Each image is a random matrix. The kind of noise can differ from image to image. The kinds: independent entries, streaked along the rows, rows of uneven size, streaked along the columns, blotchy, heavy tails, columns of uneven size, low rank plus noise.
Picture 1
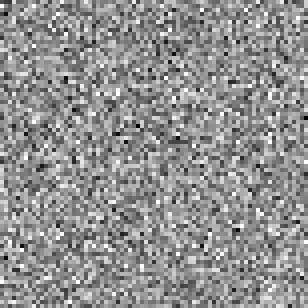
independent entries
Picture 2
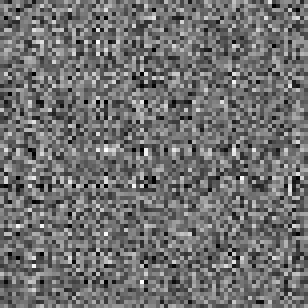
low rank plus noise
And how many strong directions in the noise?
three or four
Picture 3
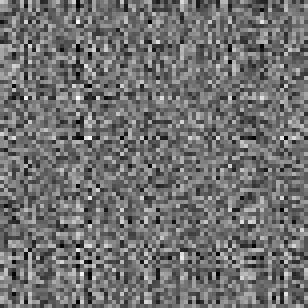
low rank plus noise
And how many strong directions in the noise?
two
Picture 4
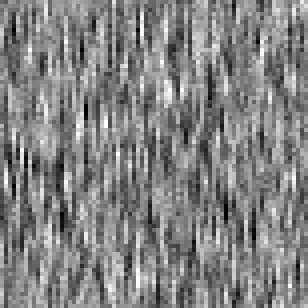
streaked along the columns
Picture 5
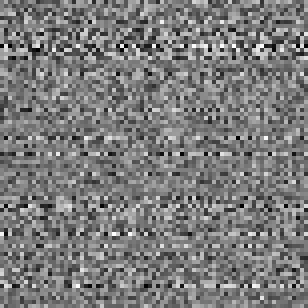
rows of uneven size
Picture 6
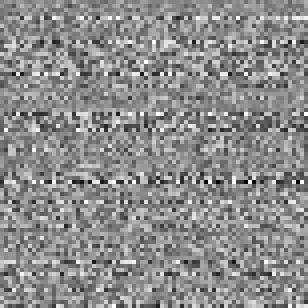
rows of uneven size
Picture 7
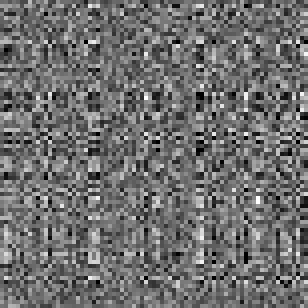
low rank plus noise
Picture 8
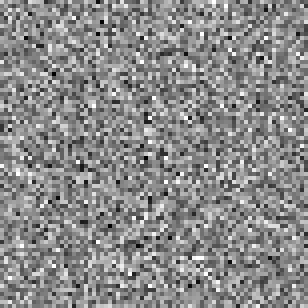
independent entries
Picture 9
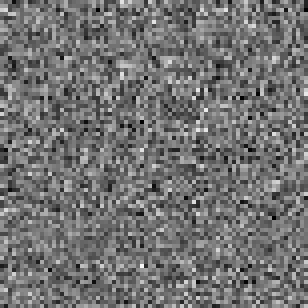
low rank plus noise
